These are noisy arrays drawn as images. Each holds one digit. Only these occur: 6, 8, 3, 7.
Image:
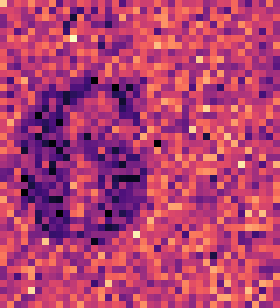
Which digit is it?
6
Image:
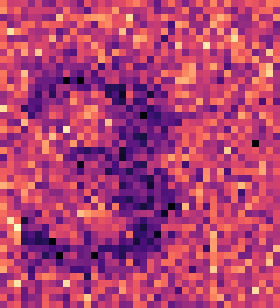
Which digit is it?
3
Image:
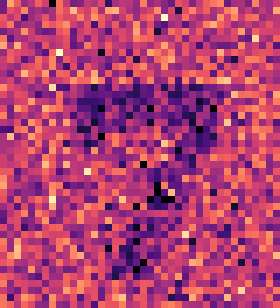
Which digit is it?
7
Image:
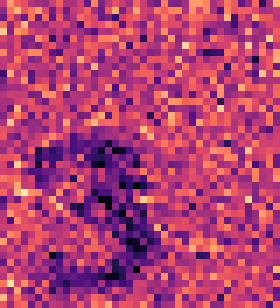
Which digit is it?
3
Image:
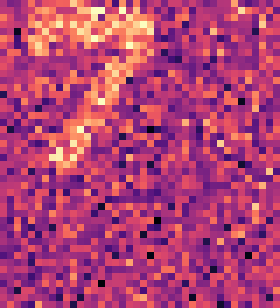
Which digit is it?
7
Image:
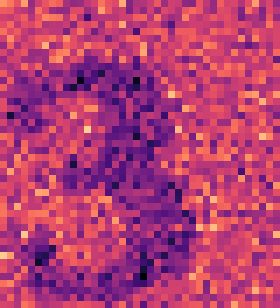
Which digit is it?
3
